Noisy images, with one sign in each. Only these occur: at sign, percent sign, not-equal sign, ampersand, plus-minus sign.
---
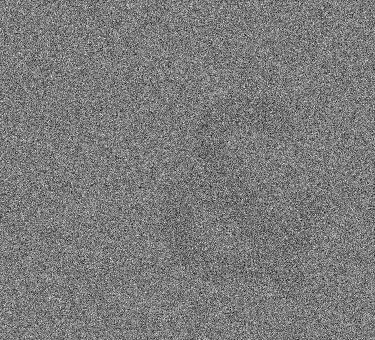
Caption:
dark ampersand
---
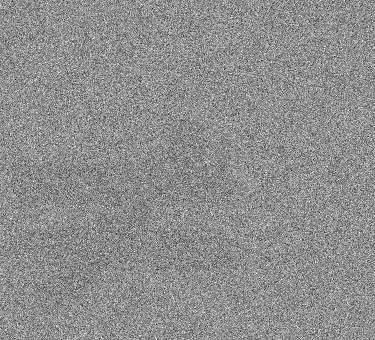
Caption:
dark not-equal sign
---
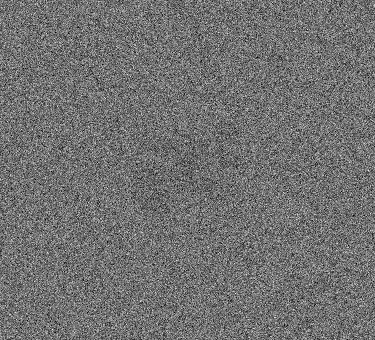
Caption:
dark not-equal sign, centre
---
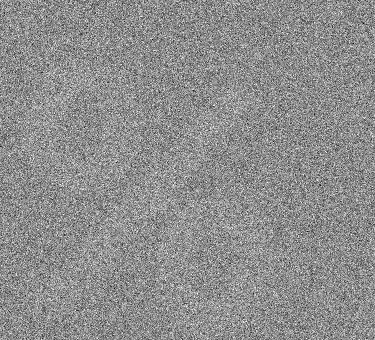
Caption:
light percent sign
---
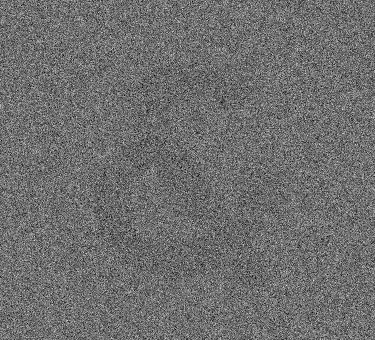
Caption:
dark ampersand
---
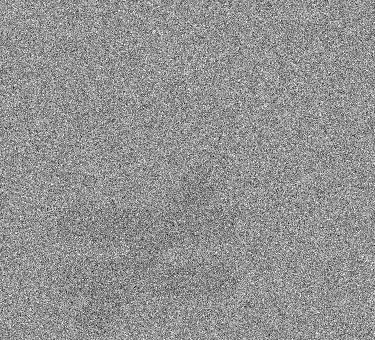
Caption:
dark not-equal sign
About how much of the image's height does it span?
half
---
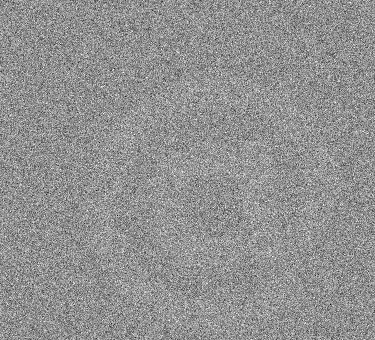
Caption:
light at sign
